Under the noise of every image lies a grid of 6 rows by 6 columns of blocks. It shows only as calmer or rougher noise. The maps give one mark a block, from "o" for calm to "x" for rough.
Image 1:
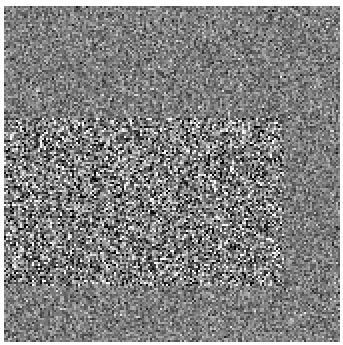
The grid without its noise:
o o o o o o
o o o o o o
x x x x x o
x x x x x o
x x x x x o
o o o o o o
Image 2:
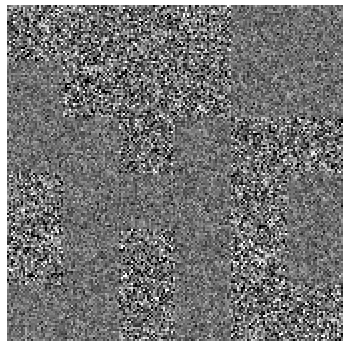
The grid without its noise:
x x x x o o
o x x x o o
o o x o x x
x o o o x o
x o x o x o
o o x o x x
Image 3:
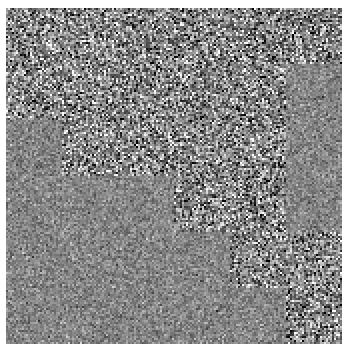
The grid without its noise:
x x x x x x
x x x x x o
o x x x x o
o o o x x o
o o o o x x
o o o o o x
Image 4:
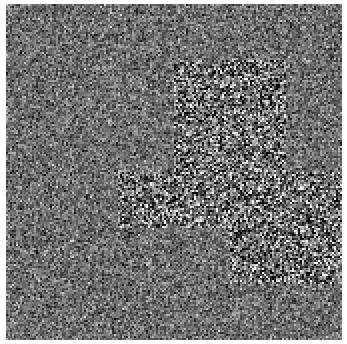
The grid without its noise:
o o o o o o
o o o x x o
o o o x x o
o o x x x x
o o o o x x
o o o o o o
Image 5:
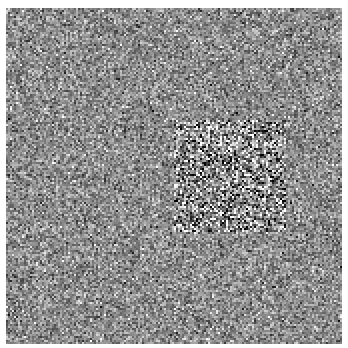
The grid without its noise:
o o o o o o
o o o o o o
o o o x x o
o o o x x o
o o o o o o
o o o o o o
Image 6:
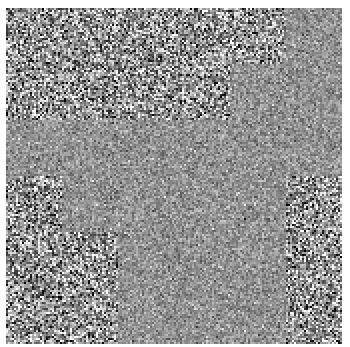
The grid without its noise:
x x x x x o
x x x x o o
o o o o o o
x o o o o x
x x o o o x
x x o o o x
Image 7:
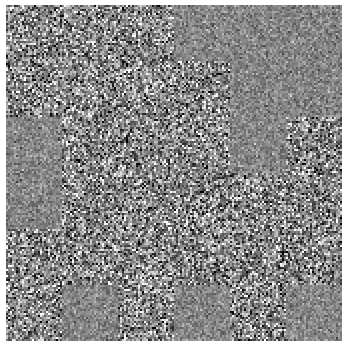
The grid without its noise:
x x x o o o
x x x x o o
o x x x o x
o x x x x x
x x x x x x
x o x o x o
